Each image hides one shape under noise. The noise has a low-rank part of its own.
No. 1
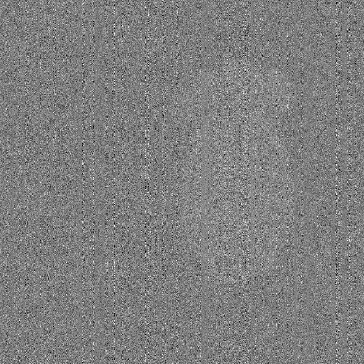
footprint
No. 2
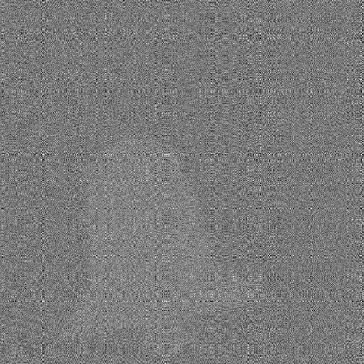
bell
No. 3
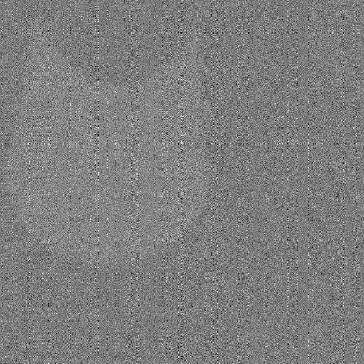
cat's head
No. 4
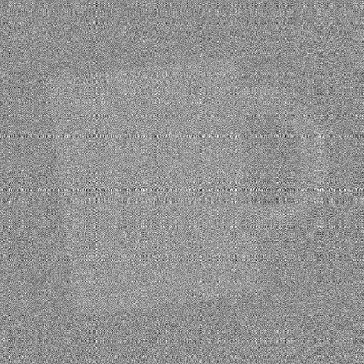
cup
